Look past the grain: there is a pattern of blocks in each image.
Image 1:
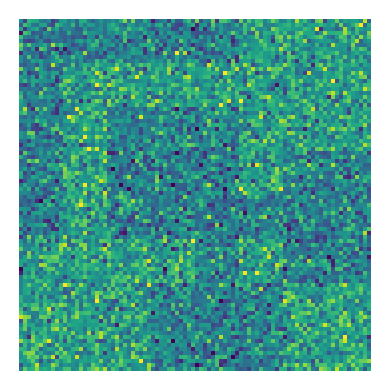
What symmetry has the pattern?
mirrored about the diagonal from the top left
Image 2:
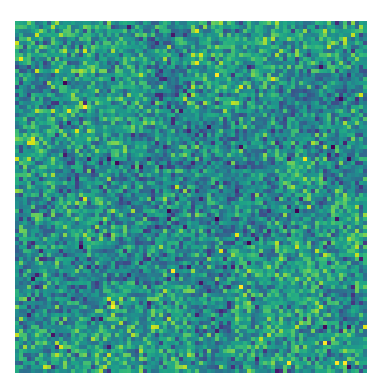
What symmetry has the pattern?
the same after a half turn
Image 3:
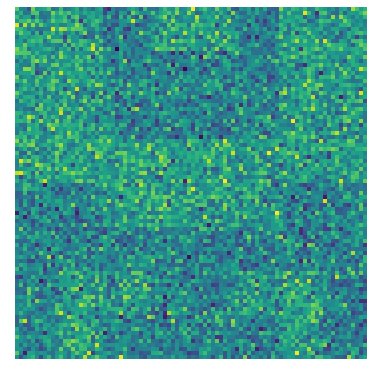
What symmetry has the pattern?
left and right mirror each other
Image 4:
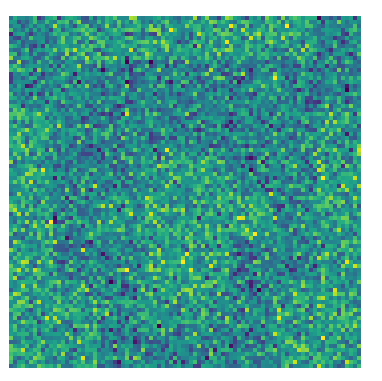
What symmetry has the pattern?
left and right mirror each other
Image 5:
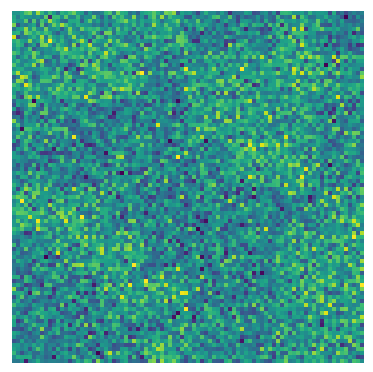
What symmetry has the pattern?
mirrored about the diagonal from the bottom left
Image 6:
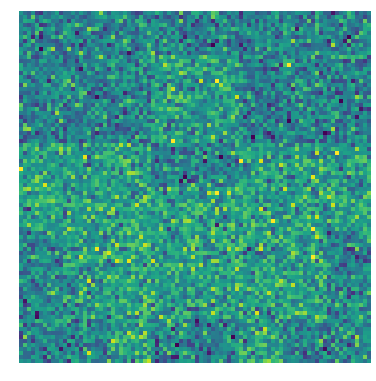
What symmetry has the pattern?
left and right mirror each other
